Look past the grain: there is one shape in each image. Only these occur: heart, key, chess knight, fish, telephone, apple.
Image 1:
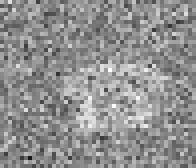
telephone
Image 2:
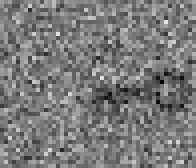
key
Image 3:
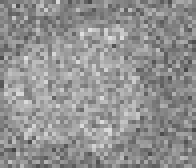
apple
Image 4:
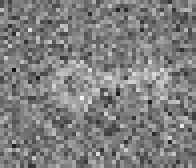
key
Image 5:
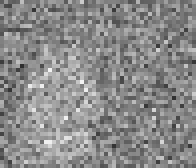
chess knight
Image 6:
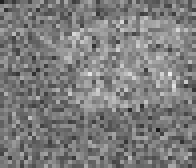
telephone
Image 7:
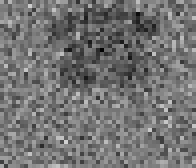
telephone
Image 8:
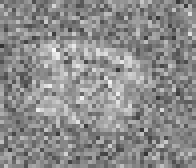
telephone
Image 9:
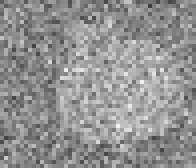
apple
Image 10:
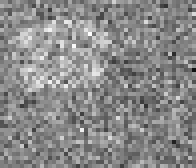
telephone
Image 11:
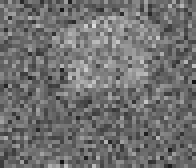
telephone
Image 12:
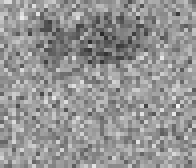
fish
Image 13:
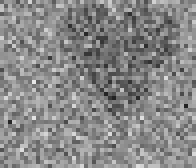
heart
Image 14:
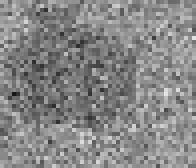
apple
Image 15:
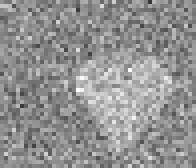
heart
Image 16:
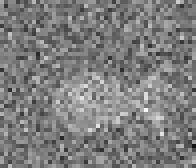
fish
